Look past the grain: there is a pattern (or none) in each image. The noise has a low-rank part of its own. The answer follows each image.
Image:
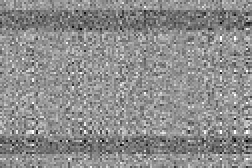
bands of rows
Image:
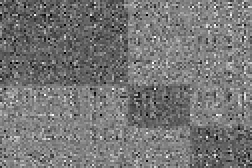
blocks along the diagonal
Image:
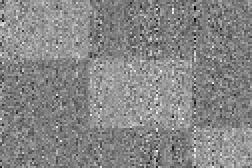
blocks along the diagonal
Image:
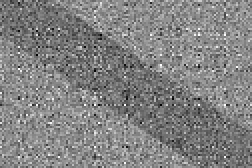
a diagonal band
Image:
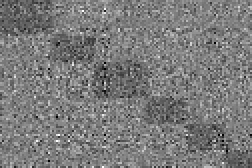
blocks along the diagonal
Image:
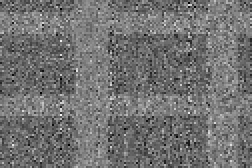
bands of rows crossing bands of columns
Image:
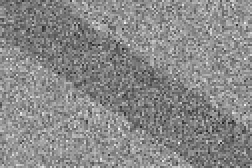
a diagonal band
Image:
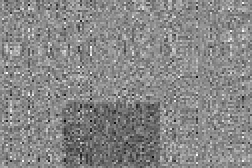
one block
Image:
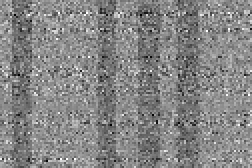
bands of columns
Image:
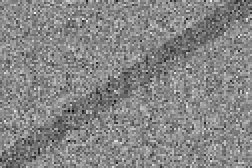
a diagonal band
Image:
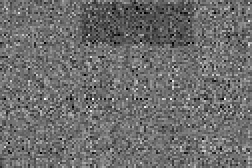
one block
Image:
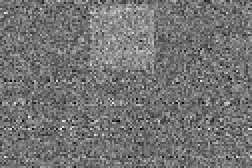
one block
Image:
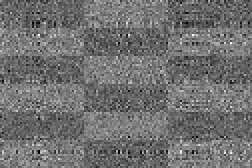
a checkerboard
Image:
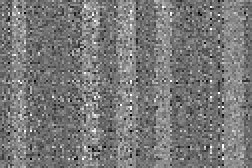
bands of columns
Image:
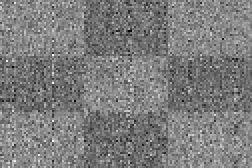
a checkerboard
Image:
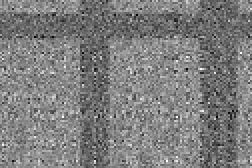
bands of rows crossing bands of columns
